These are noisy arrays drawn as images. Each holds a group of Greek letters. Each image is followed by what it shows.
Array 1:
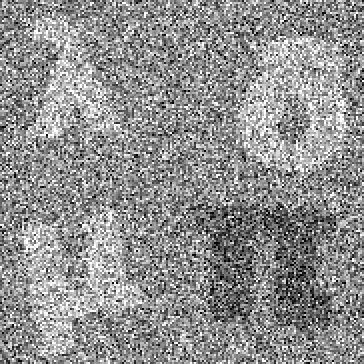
top left: light lambda; top right: light delta; bottom left: light mu; bottom right: dark pi
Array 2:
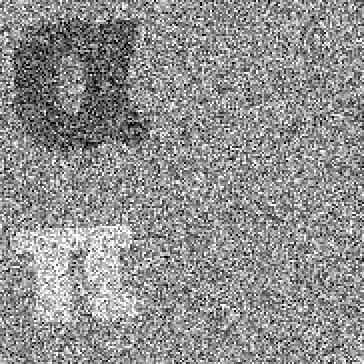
top left: dark alpha; bottom left: light pi
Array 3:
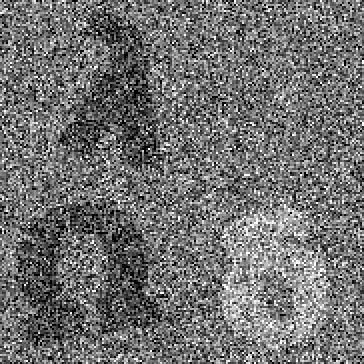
top left: dark lambda; bottom left: dark omega; bottom right: light delta
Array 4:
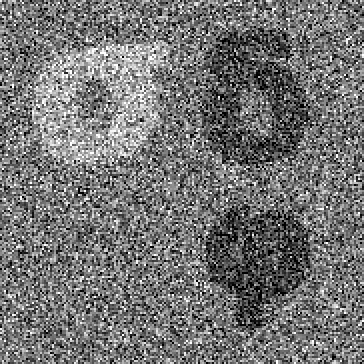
top left: light sigma; top right: dark delta; bottom right: dark phi
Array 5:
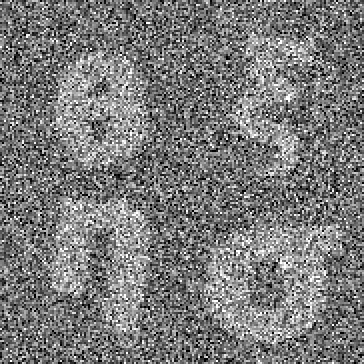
top left: light theta; top right: light xi; bottom left: light eta; bottom right: light sigma
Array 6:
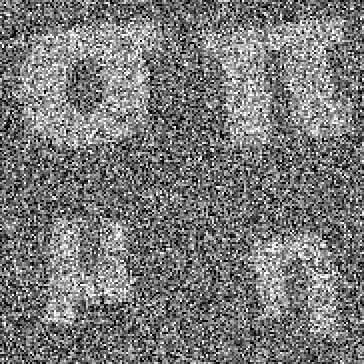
top left: light sigma; top right: light pi; bottom left: light mu; bottom right: light eta
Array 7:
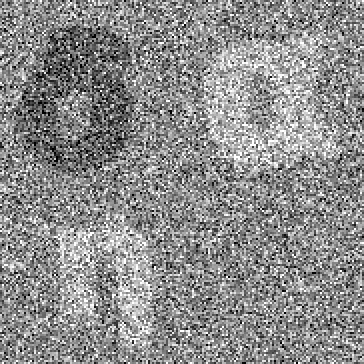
top left: dark delta; top right: light alpha; bottom left: light eta
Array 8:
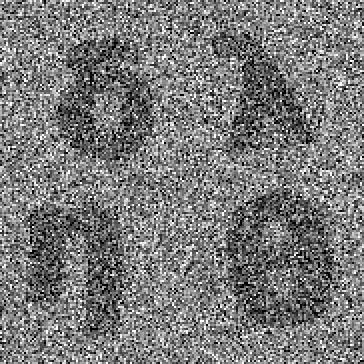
top left: dark delta; top right: dark lambda; bottom left: dark eta; bottom right: dark theta
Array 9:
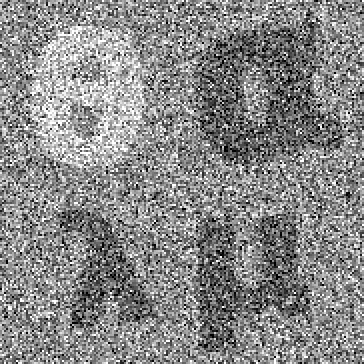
top left: light theta; top right: dark alpha; bottom left: dark lambda; bottom right: dark mu
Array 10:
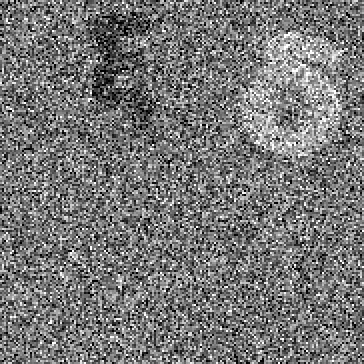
top left: dark xi; top right: light delta
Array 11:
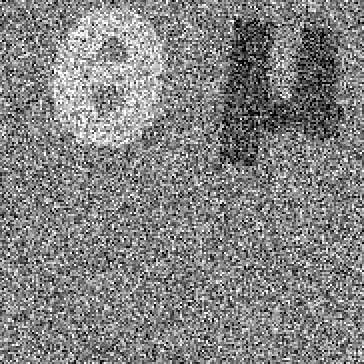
top left: light theta; top right: dark mu
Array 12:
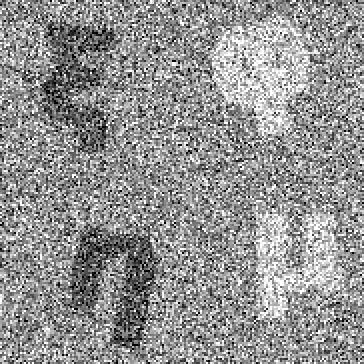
top left: dark xi; top right: light phi; bottom left: dark eta; bottom right: light mu
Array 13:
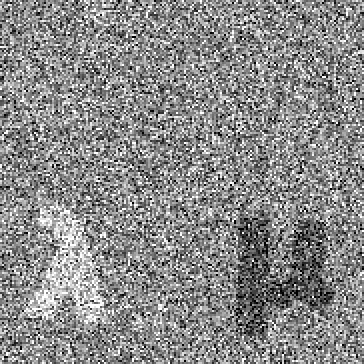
bottom left: light lambda; bottom right: dark mu
